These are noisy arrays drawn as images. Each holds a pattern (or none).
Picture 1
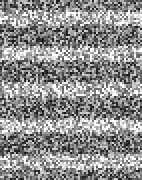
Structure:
horizontal stripes
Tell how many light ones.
5
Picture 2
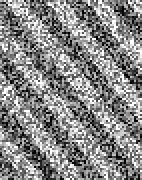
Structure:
diagonal stripes
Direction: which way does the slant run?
top left to bottom right
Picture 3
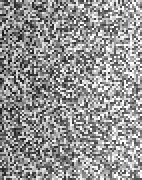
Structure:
a smooth slope
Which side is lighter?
right
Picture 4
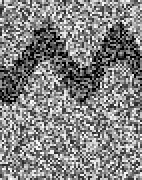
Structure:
a wavy band
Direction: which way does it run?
left to right
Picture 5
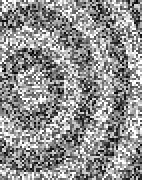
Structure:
rings round one point
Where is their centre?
middle left
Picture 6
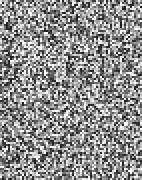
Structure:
only noise
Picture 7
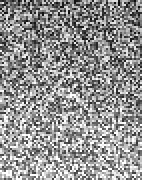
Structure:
a smooth slope
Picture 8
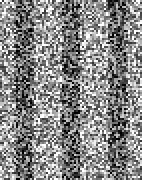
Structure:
vertical stripes
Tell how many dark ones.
3
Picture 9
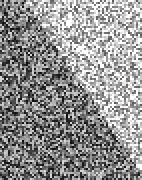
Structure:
a sharp edge
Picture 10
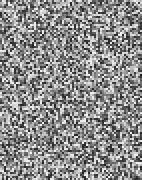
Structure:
only noise
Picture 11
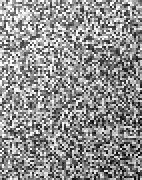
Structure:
a smooth slope
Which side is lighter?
top left
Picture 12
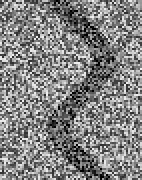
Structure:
a wavy band
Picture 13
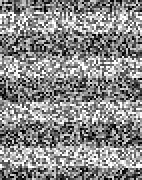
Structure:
horizontal stripes
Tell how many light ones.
4
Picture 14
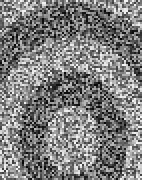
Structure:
rings round one point
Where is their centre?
bottom middle
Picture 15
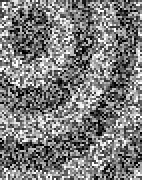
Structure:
rings round one point
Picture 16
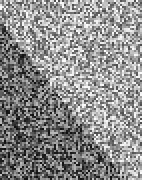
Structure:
a sharp edge
